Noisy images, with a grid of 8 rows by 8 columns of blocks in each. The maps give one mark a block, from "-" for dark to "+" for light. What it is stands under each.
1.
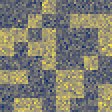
- - - + - - - -
- - + - - + + +
+ + - + - - - +
+ - + + - - - +
- - - + - - + -
+ + - - + + - -
- - - - + + - +
- + + - + - - +
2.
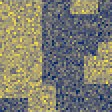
+ + + - - + + -
+ + + - - - - -
+ + + - - - - -
+ + + - - - - +
+ + + - - - + +
+ + + - - - + +
+ + + + - - - -
- - + + - - - -
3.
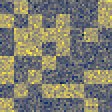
- + - - - - - +
+ - + - + - - +
- + + + + - + -
- + + - + - - -
+ - - + - - - -
+ - + - - - + +
- + - + + + - -
+ - - - - - + -
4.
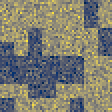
+ + + + + + - +
+ + + + + + - +
+ + - + + + + -
- + - + + + + -
- - - - - - + +
- - - - - - + +
+ + - - + + + +
- + + + + - + +
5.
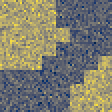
+ + + + - - - -
+ + + + - - - -
+ + + + + - - -
+ + + + - - - -
+ + + - - - - +
- - - - - - + +
- - - - - + + +
- - - - - + + +
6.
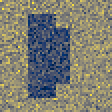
+ + + + + + + +
+ + - - + + + +
+ + - - - + + +
+ + - - - + + +
+ + - - - + + +
+ + - - - + + +
+ + - - + + + +
+ + + + + + + +
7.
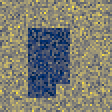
+ + + + + + + +
+ + + + + + + +
+ + - - - + + +
+ + - - - + + +
+ + - - - + + +
+ + - - - + + +
+ + - - + + + +
+ + + + + + + +
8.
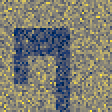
+ + + + + + + +
+ + + + + + + +
+ - - - - + + +
+ - - - - + + +
+ - + + - + + +
+ - + + - + + +
+ + + + - + + +
+ + + + - + + +
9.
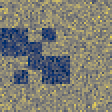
+ + + + + + + +
+ + + + + + + +
- - + - + + + +
- - - + + + + +
+ + - - - + + +
+ - + - - + + +
+ + + + + + + +
+ + + + + + + +
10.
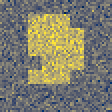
- - - - - - - -
- - + + + - - -
- - + + + + - -
- - + + + + - -
- - - + + + - -
- - + + + - - -
- - - - - - - -
- - - - - - - -
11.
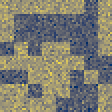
+ + + + + + - +
+ - - - - - - +
+ - - - - - - +
- + - + + - - +
+ + + + + + - -
- - + + + - + -
+ + - + + - - +
+ + + + - - - +
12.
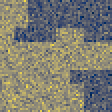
+ + - - - - - -
+ + - - - - - -
+ - - - + + - -
+ + + + + + + +
+ + + + + + + +
+ + + + + - - -
+ + + + + + - -
+ + + + + + - -
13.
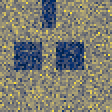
+ + + - + + + +
+ + + - + + + +
+ + + + + + + +
+ - - + - - + +
+ - - + - - + +
+ + + + + + + +
+ + + + + + + +
+ + + + + + + +
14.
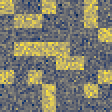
+ - - + - - + -
- + + - - - + -
- - - - - - - +
- + + + + - - -
- - - - + + - -
+ - + - - - - +
- - - + - - + -
- - - + - - - -
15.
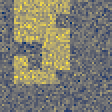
- + + + + - - -
- + + + - - - -
- + + + + - - -
- - - + + - - -
- + - + + - - -
- + + + - - - -
- - - - - - - -
- - - - - - - -
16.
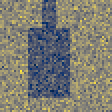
+ + + - + + + +
+ + + - + + + +
+ + - - - + + +
+ + - - - + + +
+ + - - - + + +
+ + - - - + + +
+ + - - - + + +
+ + + + + + + +
